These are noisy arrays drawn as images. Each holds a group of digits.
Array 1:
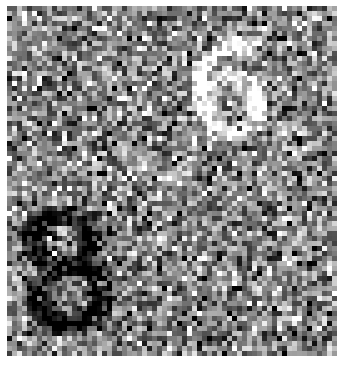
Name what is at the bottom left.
8
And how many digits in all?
2
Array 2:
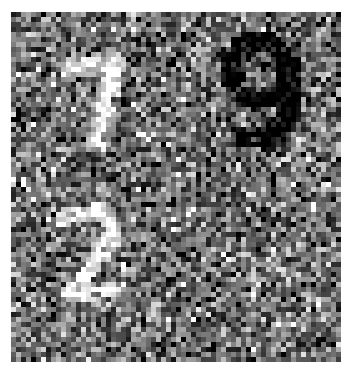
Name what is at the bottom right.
nothing
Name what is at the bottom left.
2
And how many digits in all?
3
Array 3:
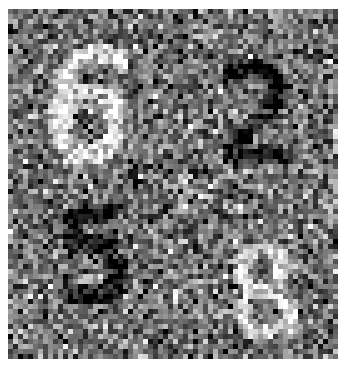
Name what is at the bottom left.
5
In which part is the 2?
top right
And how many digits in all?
4
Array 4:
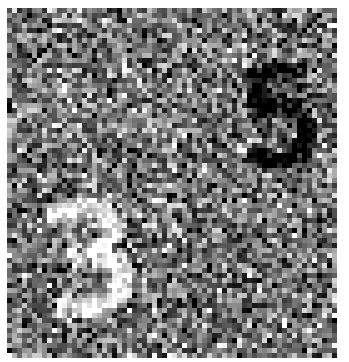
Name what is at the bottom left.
3
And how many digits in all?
2
